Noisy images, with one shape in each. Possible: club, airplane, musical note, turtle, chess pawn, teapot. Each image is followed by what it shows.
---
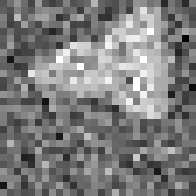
chess pawn
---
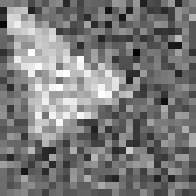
chess pawn
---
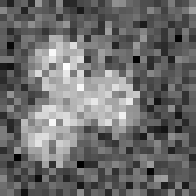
club
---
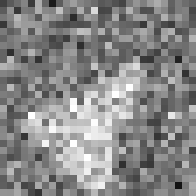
chess pawn
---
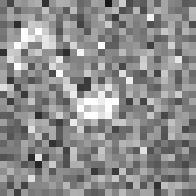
musical note
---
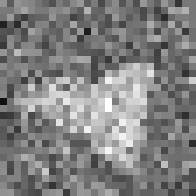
chess pawn
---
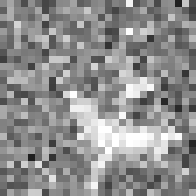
airplane
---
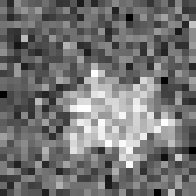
turtle
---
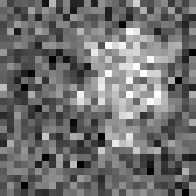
turtle
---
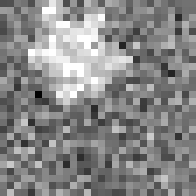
turtle
